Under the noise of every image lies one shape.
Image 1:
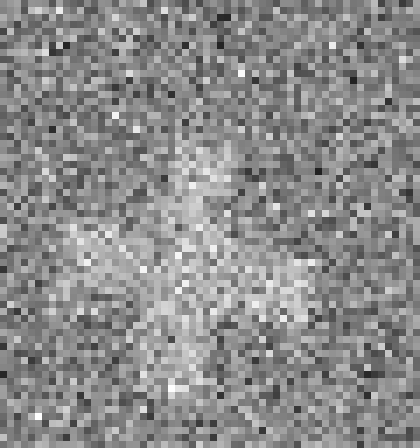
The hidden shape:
cross
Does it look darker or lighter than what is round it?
lighter
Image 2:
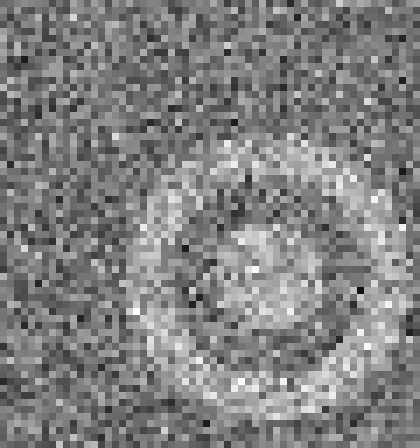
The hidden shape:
bullseye
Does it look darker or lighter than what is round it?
lighter
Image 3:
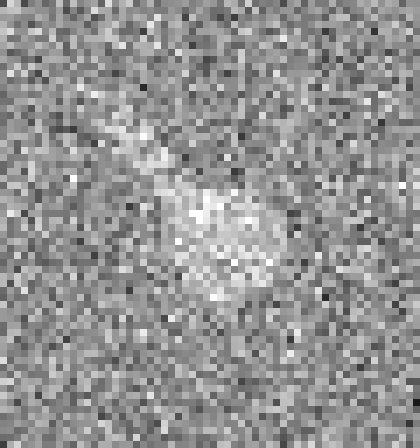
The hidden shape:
lollipop
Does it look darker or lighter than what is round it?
lighter
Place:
centre
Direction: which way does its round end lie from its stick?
down and right
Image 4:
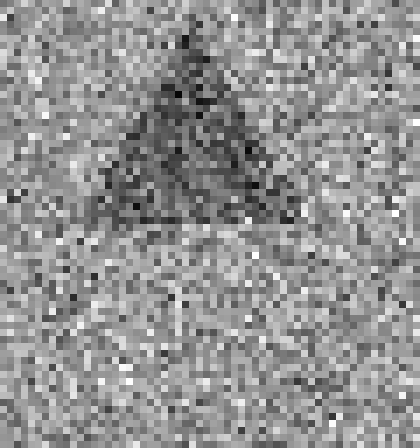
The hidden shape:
triangle
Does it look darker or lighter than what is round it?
darker
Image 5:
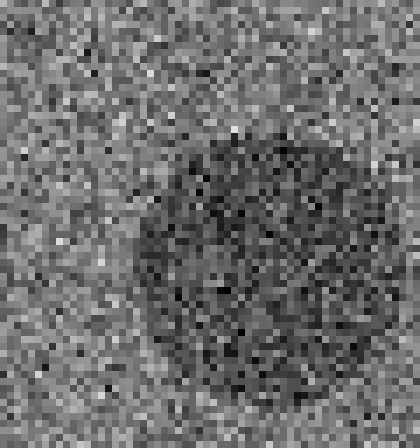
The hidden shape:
disc
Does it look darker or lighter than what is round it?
darker
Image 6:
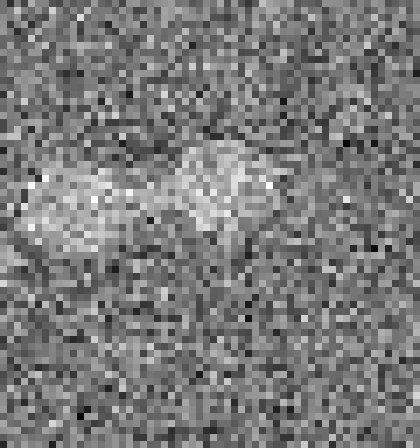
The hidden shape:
dumbbell
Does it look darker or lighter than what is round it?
lighter
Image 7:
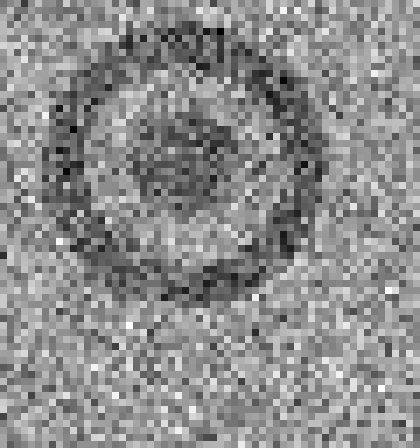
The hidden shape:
bullseye
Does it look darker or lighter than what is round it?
darker
